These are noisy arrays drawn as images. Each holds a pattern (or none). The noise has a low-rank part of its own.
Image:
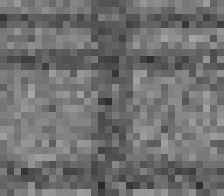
bands of rows crossing bands of columns
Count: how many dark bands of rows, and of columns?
3 and 1
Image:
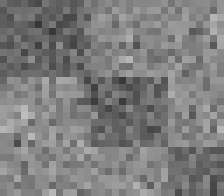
blocks along the diagonal
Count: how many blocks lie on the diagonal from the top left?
3
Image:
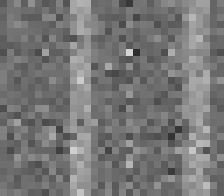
bands of columns
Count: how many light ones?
2
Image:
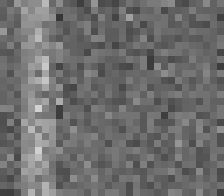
one band of columns
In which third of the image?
left
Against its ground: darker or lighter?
lighter
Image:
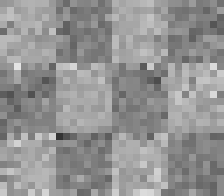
a checkerboard
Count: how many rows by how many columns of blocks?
3 by 4
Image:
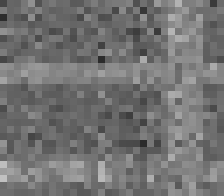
bands of rows crossing bands of columns
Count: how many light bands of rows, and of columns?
2 and 1
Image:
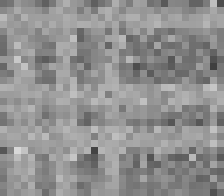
bands of rows crossing bands of columns
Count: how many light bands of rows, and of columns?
3 and 3
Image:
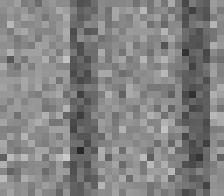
bands of columns
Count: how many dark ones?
2
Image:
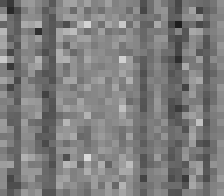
bands of columns
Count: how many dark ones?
5
